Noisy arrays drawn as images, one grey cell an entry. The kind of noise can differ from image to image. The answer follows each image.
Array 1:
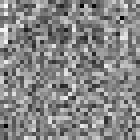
low rank plus noise
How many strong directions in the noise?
one
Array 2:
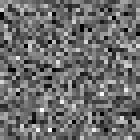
independent entries
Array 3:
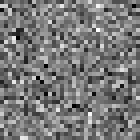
independent entries
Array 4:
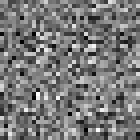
low rank plus noise
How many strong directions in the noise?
three or four
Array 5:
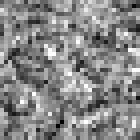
blotchy
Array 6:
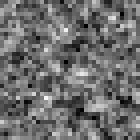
blotchy
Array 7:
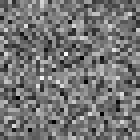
independent entries
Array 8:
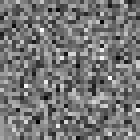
independent entries
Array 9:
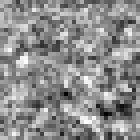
blotchy
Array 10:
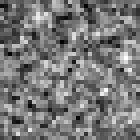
blotchy
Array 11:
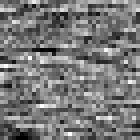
streaked along the rows
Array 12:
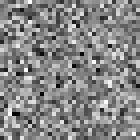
independent entries
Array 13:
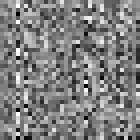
columns of uneven size
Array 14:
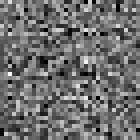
low rank plus noise
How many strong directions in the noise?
two
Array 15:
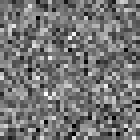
independent entries
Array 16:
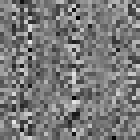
columns of uneven size
